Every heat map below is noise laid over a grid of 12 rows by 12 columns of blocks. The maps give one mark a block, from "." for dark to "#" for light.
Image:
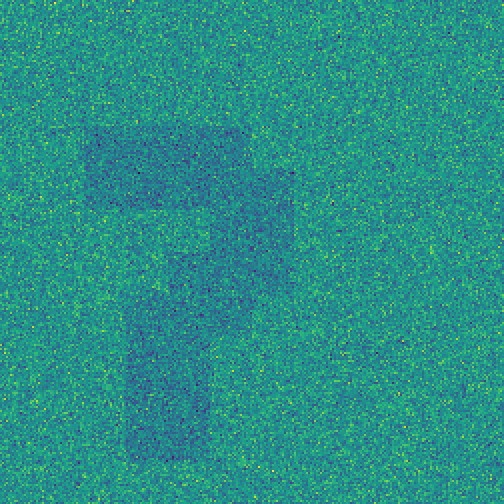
# # # # # # # # # # # #
# # # # # # # # # # # #
# # # # # # # # # # # #
# # . . . . # # # # # #
# # . . . . . # # # # #
# # # # # . . # # # # #
# # # # . . . # # # # #
# # # . . . # # # # # #
# # # . . # # # # # # #
# # # . . # # # # # # #
# # # . . # # # # # # #
# # # # # # # # # # # #
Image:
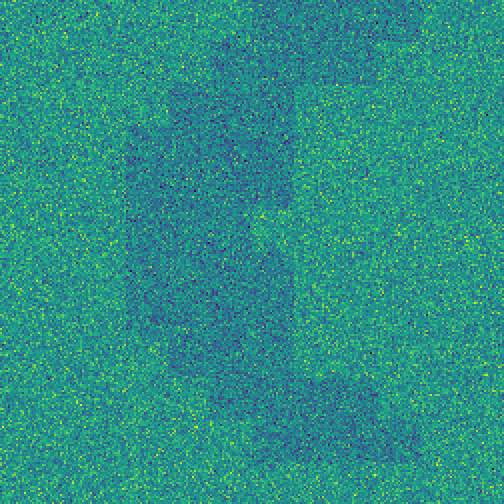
# # # # # # . . . . # #
# # # # # . . . . # # #
# # # # . . . # # # # #
# # # . . . . # # # # #
# # # . . . . # # # # #
# # # . . . # # # # # #
# # # . . . . # # # # #
# # # . . . . # # # # #
# # # # . . . # # # # #
# # # # # . . . . # # #
# # # # # # . . . . # #
# # # # # # # # # # # #
